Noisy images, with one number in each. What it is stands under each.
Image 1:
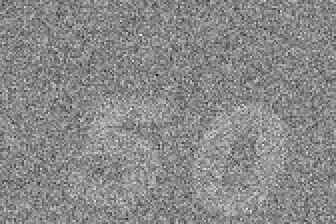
50
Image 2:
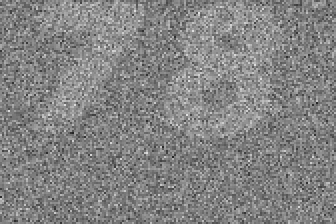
78
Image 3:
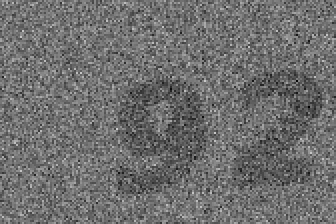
92
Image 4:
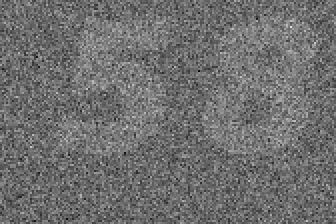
58
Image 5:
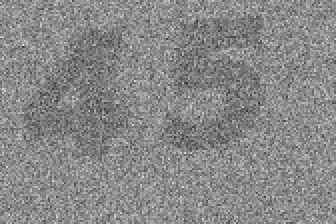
45
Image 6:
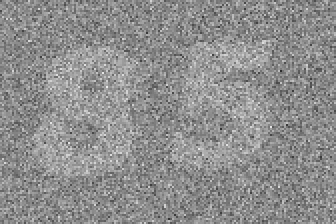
85
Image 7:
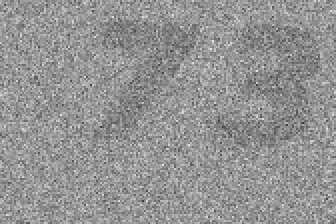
73
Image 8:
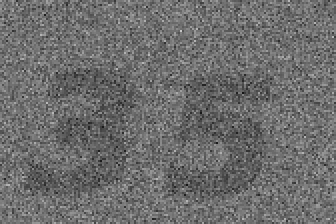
35
